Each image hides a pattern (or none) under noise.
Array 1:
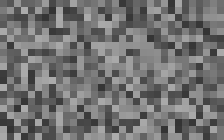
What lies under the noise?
only noise
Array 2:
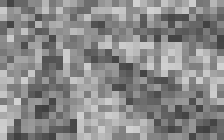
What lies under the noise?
spokes from one point
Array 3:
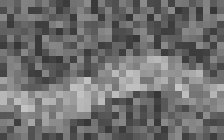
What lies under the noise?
a wavy band
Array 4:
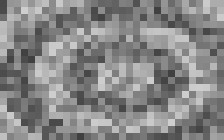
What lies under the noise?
rings round one point
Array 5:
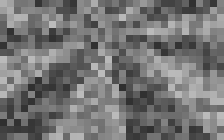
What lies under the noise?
spokes from one point
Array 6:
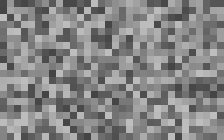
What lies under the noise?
only noise
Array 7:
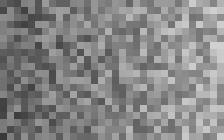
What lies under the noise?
a smooth slope
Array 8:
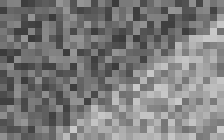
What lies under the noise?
a sharp edge
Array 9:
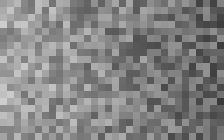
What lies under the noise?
a smooth slope
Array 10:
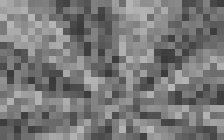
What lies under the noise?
spokes from one point
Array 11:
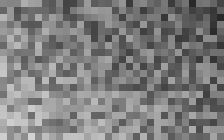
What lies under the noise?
a smooth slope
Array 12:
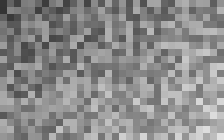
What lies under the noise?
a smooth slope
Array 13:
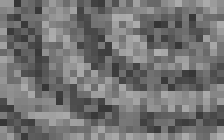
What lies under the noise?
rings round one point
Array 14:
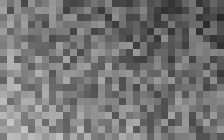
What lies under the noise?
a smooth slope
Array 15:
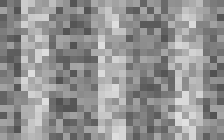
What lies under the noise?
vertical stripes
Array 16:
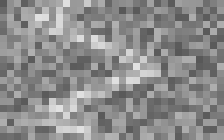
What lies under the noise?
a wavy band
